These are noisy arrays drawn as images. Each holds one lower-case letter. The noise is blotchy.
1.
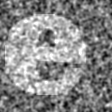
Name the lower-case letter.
e
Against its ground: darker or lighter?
lighter
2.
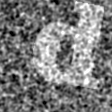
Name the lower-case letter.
d
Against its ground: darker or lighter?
lighter
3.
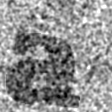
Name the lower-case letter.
a
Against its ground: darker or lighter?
darker
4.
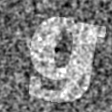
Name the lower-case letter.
g
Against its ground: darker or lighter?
lighter
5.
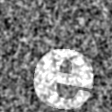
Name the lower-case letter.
e
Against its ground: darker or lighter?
lighter
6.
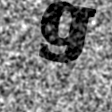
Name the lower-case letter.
g
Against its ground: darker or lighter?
darker
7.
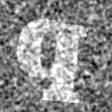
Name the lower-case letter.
q
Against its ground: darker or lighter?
lighter
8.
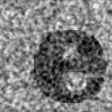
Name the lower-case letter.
e
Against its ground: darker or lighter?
darker
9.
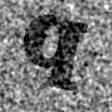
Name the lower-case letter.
q
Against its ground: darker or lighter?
darker
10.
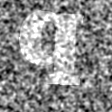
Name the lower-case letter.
q
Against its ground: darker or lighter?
lighter
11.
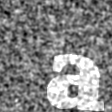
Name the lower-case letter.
a
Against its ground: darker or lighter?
lighter
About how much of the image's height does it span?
half
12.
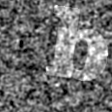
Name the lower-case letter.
b
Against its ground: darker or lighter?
lighter
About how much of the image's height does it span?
two thirds
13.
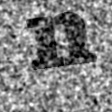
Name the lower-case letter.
n
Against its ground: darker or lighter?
darker
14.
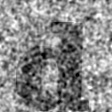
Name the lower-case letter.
d
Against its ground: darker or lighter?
darker
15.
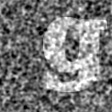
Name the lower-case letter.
g
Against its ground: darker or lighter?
lighter
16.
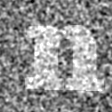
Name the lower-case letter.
n
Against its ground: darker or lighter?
lighter
